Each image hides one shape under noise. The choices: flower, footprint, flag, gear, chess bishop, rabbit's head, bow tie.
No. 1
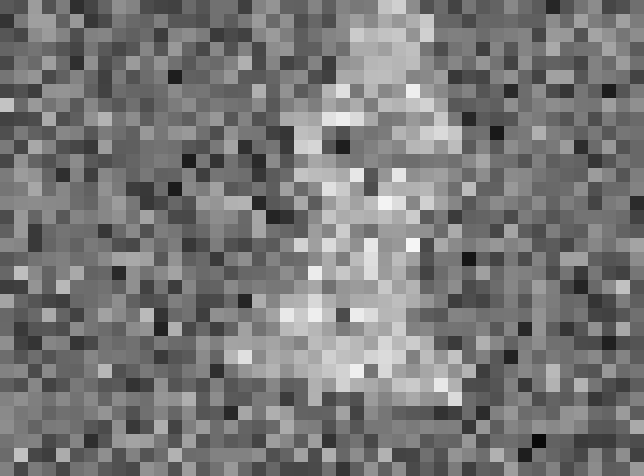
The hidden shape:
chess bishop
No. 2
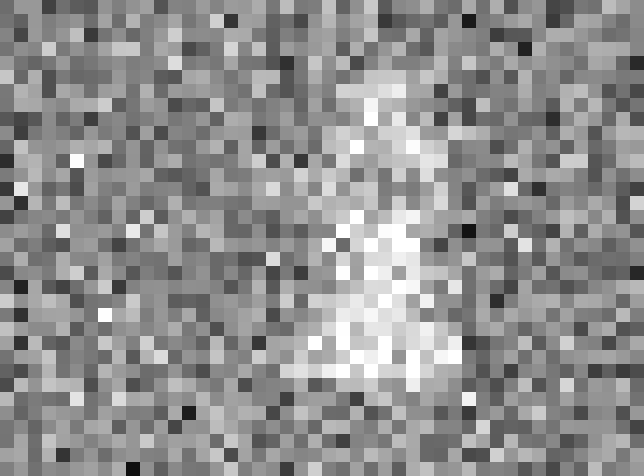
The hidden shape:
chess bishop
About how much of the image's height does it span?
two thirds
